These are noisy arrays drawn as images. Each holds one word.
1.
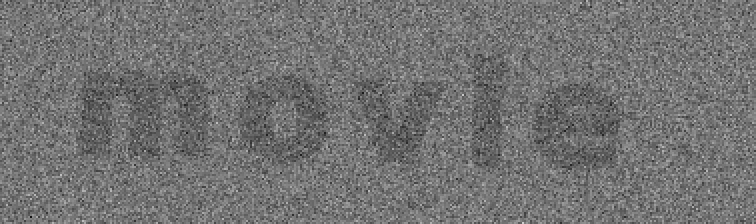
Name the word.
movie
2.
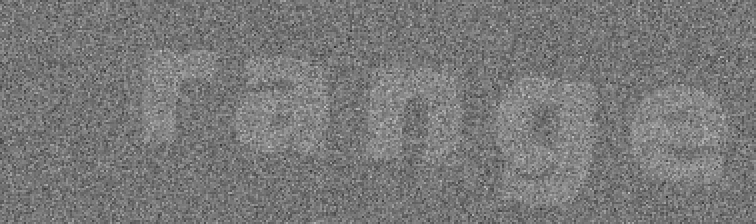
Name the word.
range
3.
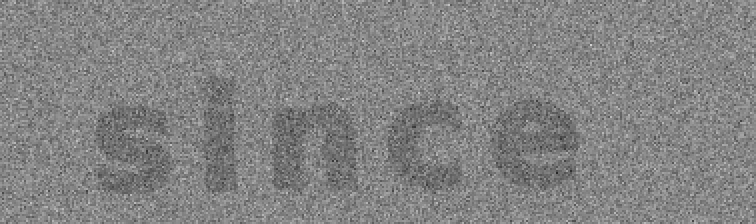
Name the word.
since
